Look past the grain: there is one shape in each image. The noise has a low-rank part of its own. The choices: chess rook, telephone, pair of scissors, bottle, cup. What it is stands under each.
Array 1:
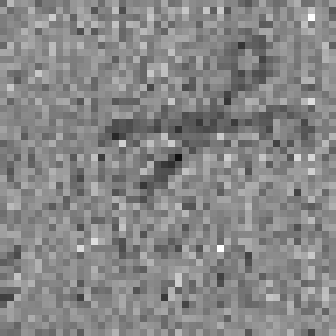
pair of scissors
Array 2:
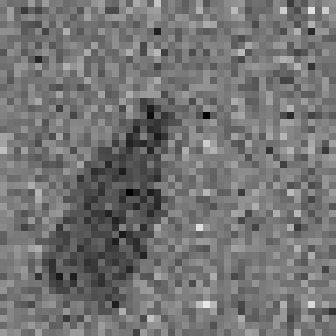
bottle
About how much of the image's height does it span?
two thirds
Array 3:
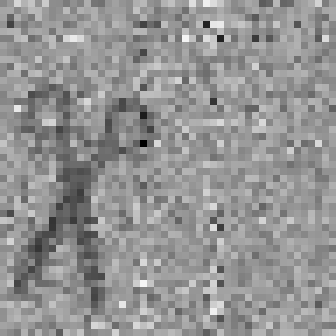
pair of scissors
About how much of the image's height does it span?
two thirds
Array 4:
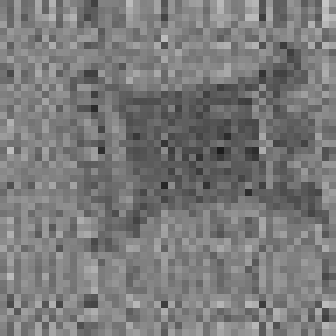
chess rook
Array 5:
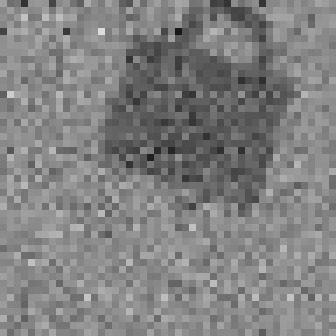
cup
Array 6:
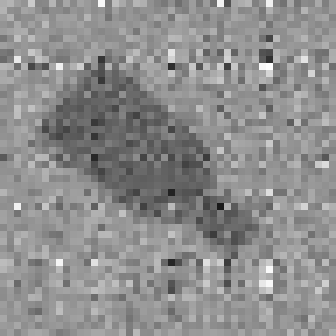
bottle
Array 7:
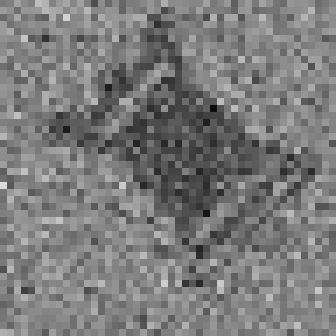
chess rook
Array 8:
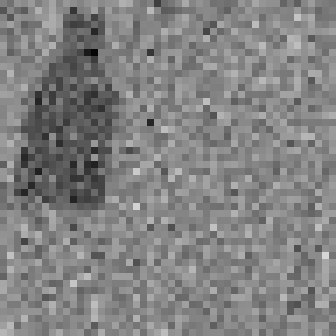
bottle
